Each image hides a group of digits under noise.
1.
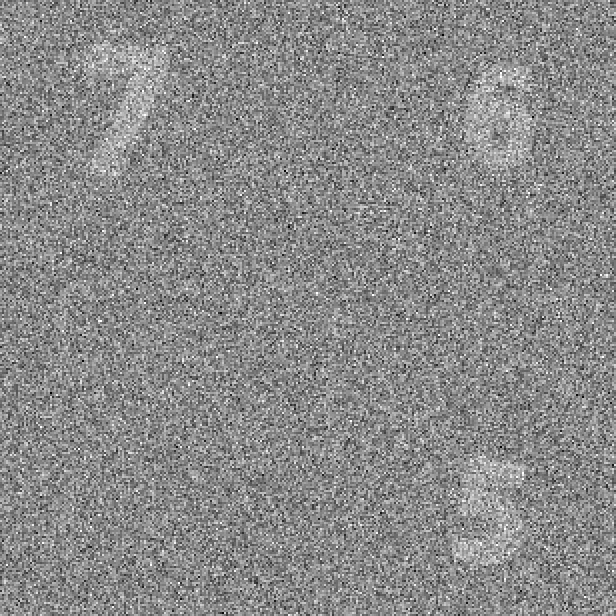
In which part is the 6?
top right
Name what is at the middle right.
nothing
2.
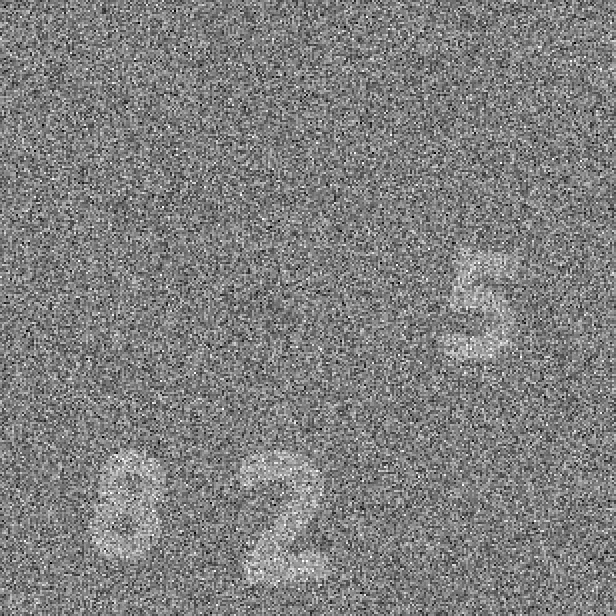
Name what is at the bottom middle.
2
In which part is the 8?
bottom left
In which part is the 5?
middle right
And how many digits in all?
3
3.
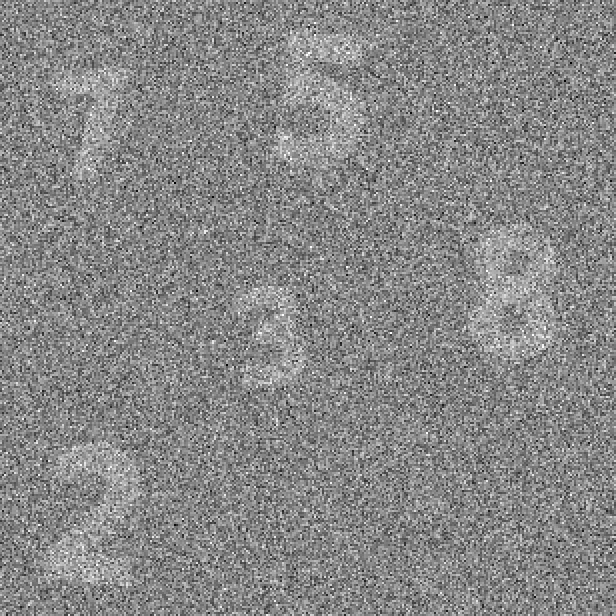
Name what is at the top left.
7
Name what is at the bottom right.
nothing
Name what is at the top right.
nothing
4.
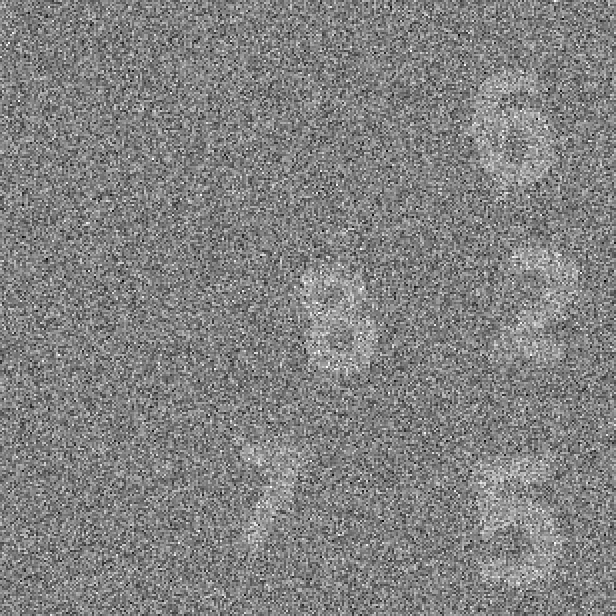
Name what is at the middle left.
nothing
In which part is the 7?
bottom middle
